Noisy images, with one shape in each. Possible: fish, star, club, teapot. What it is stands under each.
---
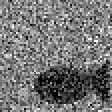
fish
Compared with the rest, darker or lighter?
darker
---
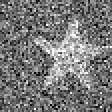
star
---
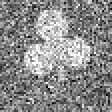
club
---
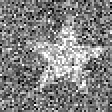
star
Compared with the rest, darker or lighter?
lighter
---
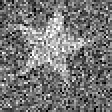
star
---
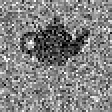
teapot
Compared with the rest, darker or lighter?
darker
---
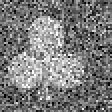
club
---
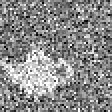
teapot
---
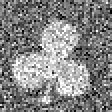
club
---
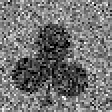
club
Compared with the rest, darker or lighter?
darker
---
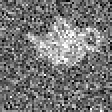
teapot
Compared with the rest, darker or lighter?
lighter
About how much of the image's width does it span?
two thirds
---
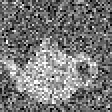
teapot
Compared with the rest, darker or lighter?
lighter
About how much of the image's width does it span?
nearly all
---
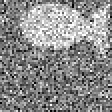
fish
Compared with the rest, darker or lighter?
lighter
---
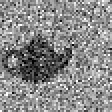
teapot
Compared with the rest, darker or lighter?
darker
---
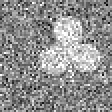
club
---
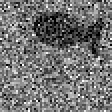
fish
